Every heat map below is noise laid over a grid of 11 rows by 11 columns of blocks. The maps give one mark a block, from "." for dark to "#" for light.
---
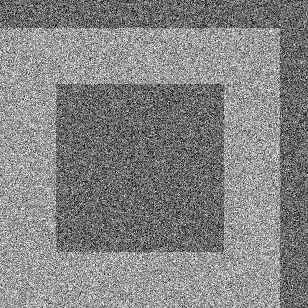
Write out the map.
. . . . . . . . . . .
# # # # # # # # # # .
# # # # # # # # # # .
# # . . . . . . # # .
# # . . . . . . # # .
# # . . . . . . # # .
# # . . . . . . # # .
# # . . . . . . # # .
# # . . . . . . # # .
# # # # # # # # # # .
# # # # # # # # # # .
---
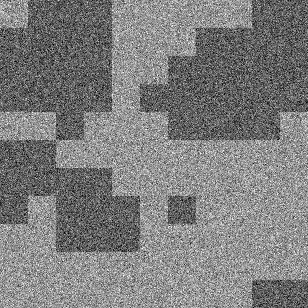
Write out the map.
# . . . # # # # # . .
. . . . # # # . . . .
. . . . # # . . . . .
. . . . # . . . . . .
# # . # # # . . . . #
. . # # # # # # # # #
. . . . # # # # # # #
. # . . . # . # # # #
# # . . . # # # # # #
# # # # # # # # # # #
# # # # # # # # # . .
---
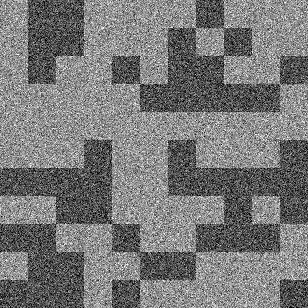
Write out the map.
# . . # # # # . # # #
# . . # # # . # . # #
# . # # . # . . # # .
# # # # # . . . . . #
# # # # # # # # # # #
# # # . # # . # # # .
. . . . # # . . . . .
# # . . # # # # . # .
. . # # . # # . . . #
# . . # # . . # # # #
. . . # . # # # # # .
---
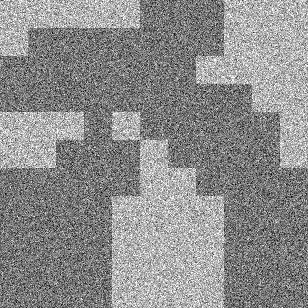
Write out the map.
# # # # # . . . # # #
# . . . . . . . # # #
. . . . . . . # # # #
. . . . . . . . . # #
# # # . # . . . . . #
# # . . . # . . . . #
. . . . . # # . . . .
. . . . # # # # . . .
. . . . # # # # . . .
. . . . # # # # . . .
. . . . # # # # . . .
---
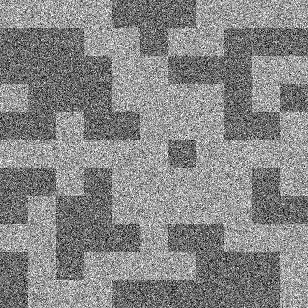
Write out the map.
# # # # . . . # # # #
. . . # # . # # . . .
. . . . # # . . . # #
# . . . # # # # . # .
. . # . . # # # . . #
# # # # # # . # # # #
. . # . # # # # # . #
. # . . # # # # # . .
# # . . . # . . # # #
. # . # # # # . . . #
. # # # . . . . . . #
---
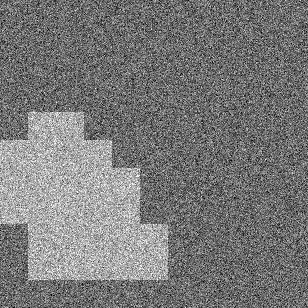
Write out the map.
. . . . . . . . . . .
. . . . . . . . . . .
. . . . . . . . . . .
. . . . . . . . . . .
. # # . . . . . . . .
# # # # . . . . . . .
# # # # # . . . . . .
# # # # # . . . . . .
. # # # # # . . . . .
. # # # # # . . . . .
. . . . . . . . . . .
